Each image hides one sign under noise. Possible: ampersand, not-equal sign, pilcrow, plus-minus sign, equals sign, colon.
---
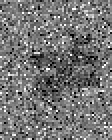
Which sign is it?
not-equal sign
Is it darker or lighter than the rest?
darker
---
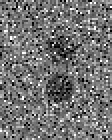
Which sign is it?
colon
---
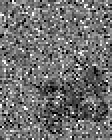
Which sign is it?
not-equal sign
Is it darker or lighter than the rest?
darker
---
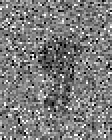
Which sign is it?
pilcrow
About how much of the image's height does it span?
half
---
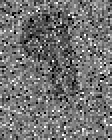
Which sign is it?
pilcrow
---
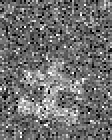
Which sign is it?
plus-minus sign
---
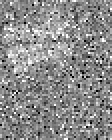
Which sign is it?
not-equal sign
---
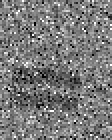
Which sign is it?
equals sign
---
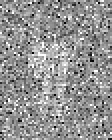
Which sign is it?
pilcrow
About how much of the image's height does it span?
half
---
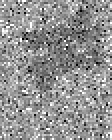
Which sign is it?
not-equal sign
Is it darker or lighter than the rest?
darker
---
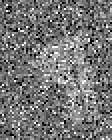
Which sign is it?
pilcrow
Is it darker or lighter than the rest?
lighter
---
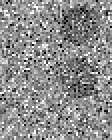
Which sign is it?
colon
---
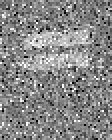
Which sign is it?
equals sign
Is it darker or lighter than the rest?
lighter
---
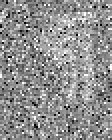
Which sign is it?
pilcrow
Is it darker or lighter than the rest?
lighter
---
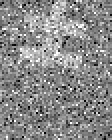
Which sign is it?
plus-minus sign
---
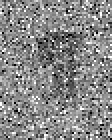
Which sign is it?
pilcrow
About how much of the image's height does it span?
half
